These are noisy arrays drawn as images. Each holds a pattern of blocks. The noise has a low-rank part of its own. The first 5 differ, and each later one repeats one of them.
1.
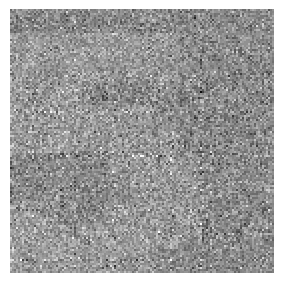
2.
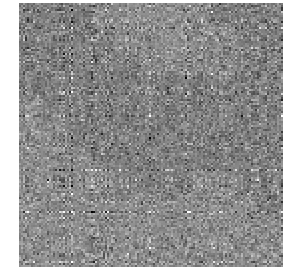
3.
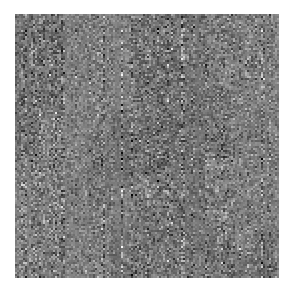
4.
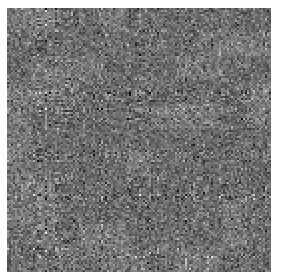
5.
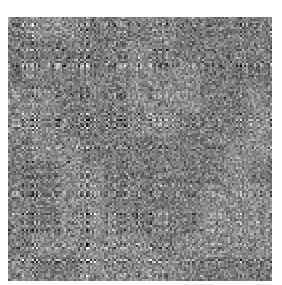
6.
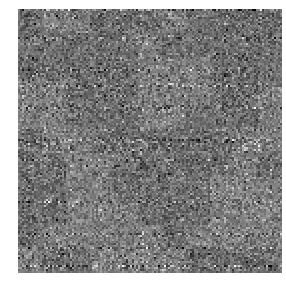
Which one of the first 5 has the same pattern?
5
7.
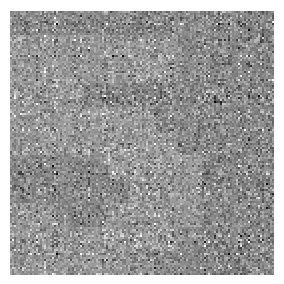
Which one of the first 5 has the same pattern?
1
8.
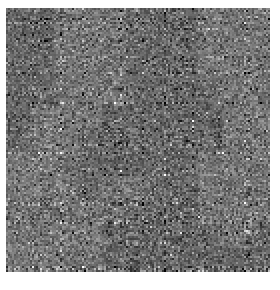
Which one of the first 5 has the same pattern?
3
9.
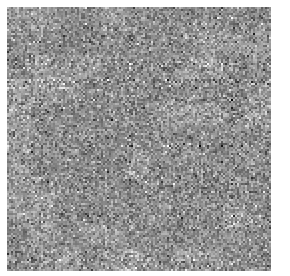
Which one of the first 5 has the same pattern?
4
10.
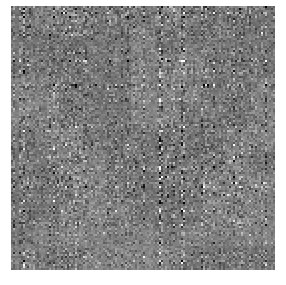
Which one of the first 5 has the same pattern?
5
